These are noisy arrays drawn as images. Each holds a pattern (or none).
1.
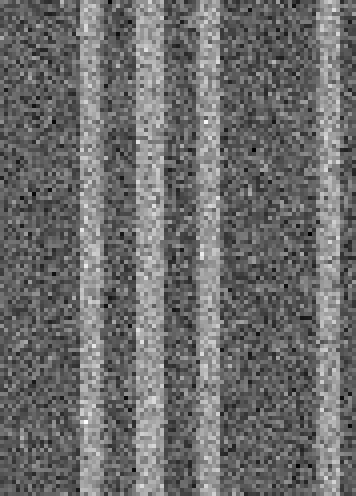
bands of columns
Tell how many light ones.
4
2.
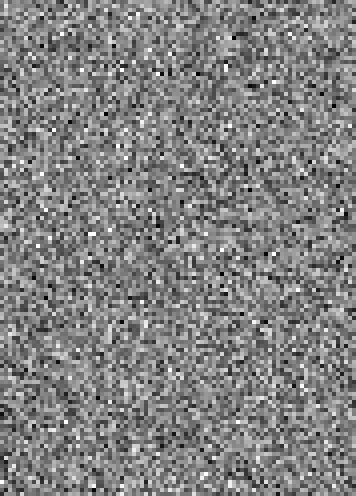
only noise
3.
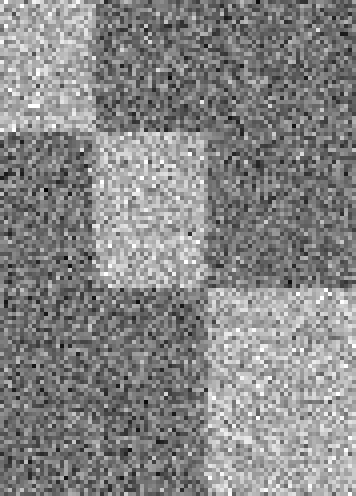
blocks along the diagonal
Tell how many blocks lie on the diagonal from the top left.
3
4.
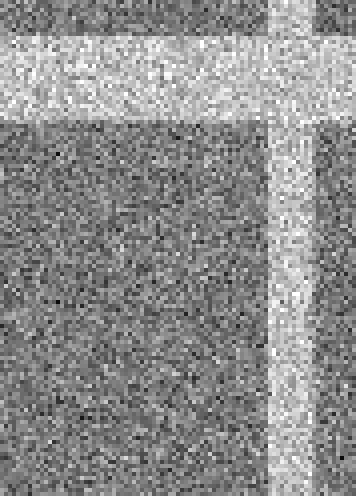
bands of rows crossing bands of columns
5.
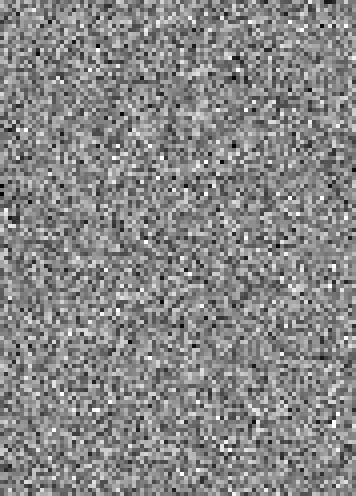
only noise
